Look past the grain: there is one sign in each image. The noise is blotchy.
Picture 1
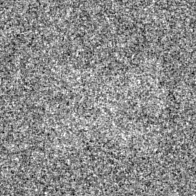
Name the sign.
not-equal sign
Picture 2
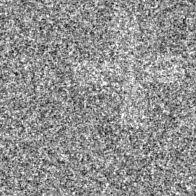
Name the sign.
plus sign
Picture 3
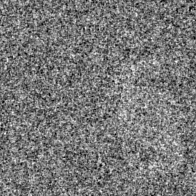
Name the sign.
section sign
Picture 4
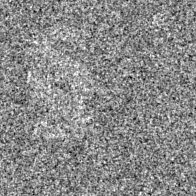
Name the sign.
section sign
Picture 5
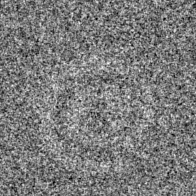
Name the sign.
at sign
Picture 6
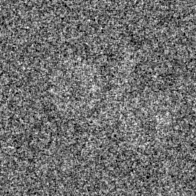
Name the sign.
percent sign
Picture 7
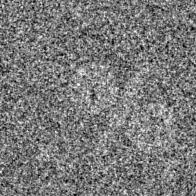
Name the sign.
percent sign
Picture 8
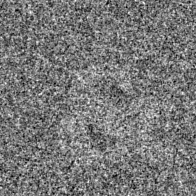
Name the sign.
ampersand
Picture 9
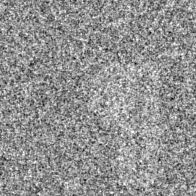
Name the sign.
pilcrow
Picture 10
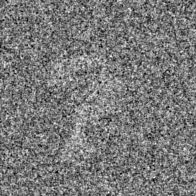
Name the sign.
question mark
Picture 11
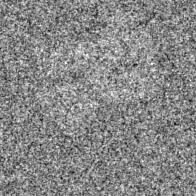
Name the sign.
not-equal sign
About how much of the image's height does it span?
two thirds
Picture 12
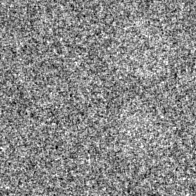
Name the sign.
colon
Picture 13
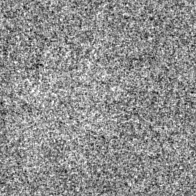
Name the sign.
hash sign
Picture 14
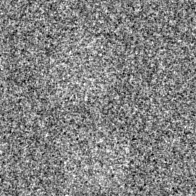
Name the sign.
colon
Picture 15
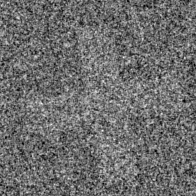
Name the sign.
plus sign
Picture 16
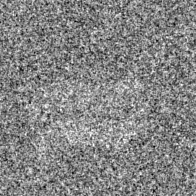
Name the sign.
approximately sign
